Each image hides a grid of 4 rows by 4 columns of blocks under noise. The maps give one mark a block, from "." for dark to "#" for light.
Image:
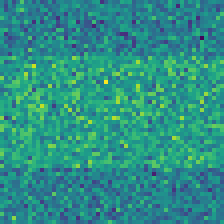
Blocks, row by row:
. . . .
# # # #
# # # #
. . . .
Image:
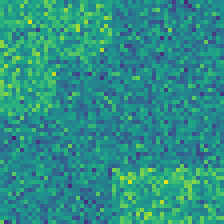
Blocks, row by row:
# # . .
# . . .
. . . .
. . # #
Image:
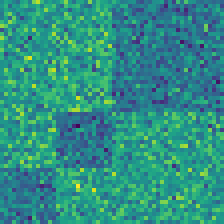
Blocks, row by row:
# # . .
# # . .
# . # #
. # # #
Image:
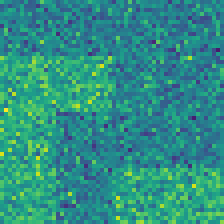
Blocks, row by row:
. . . .
# # . .
# . . .
# . # #
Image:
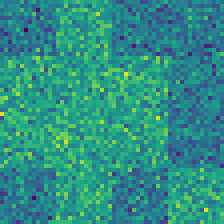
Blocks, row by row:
. # . .
# # # .
# # # .
. # . #
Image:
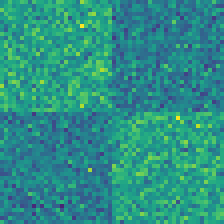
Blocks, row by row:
# # . .
# # . .
. . # #
. . # #
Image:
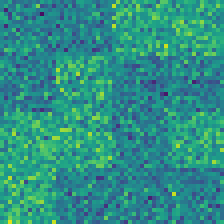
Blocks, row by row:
. . # #
. # . .
# # . #
# . . .
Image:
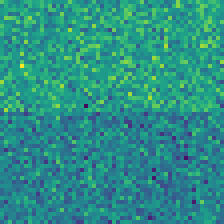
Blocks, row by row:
# # # #
# # # #
. . . .
. . . .
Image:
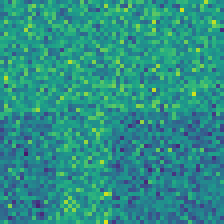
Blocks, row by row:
# # # #
# # # #
. # . .
. # . .
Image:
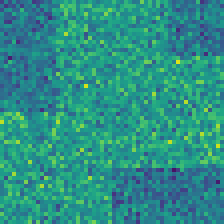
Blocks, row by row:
. # # .
. # # #
# # # #
# # . .
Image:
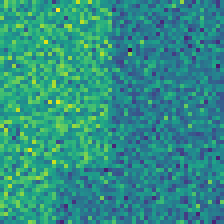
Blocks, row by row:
# # . .
# # . .
# # . .
# . . .
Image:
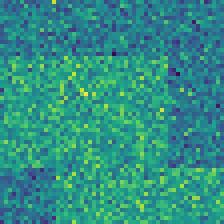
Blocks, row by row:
. . . .
# # # .
# # # .
. # # #
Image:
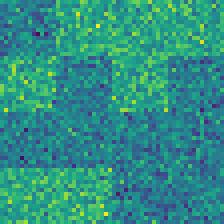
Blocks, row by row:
. # # #
# . # .
. . . .
# # . .
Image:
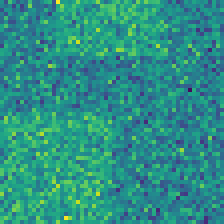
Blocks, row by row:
. # # .
. . . .
# # . .
# # . .
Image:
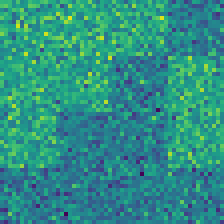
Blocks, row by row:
# # # .
# # . #
# . . #
. . . .
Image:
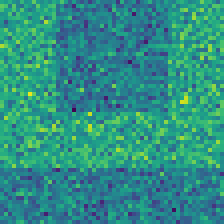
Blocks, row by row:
# . . #
# . . #
# # # #
. . . .
